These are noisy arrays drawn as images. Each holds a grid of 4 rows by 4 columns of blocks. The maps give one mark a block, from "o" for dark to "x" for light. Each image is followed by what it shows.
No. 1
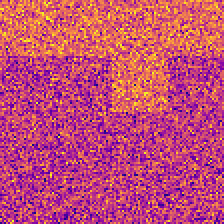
x x x x
o o x o
o o o o
o o o o
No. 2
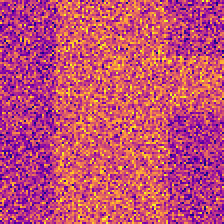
o x x o
o x x x
o x x o
o x x o
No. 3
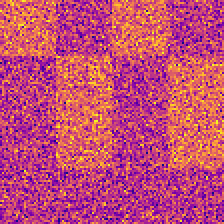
x o x o
o x o x
o x o x
o o o o
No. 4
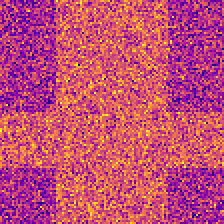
o x x o
o x x o
x x x x
o x x o
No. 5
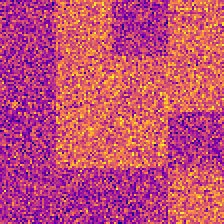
o x o x
o x x x
o x x o
o o o x
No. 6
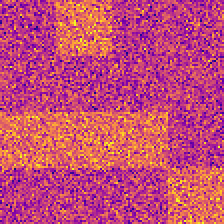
o x o o
o o o o
x x x o
o o o x
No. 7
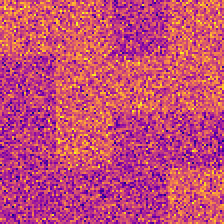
x x o x
o x x x
o x o o
o o o x
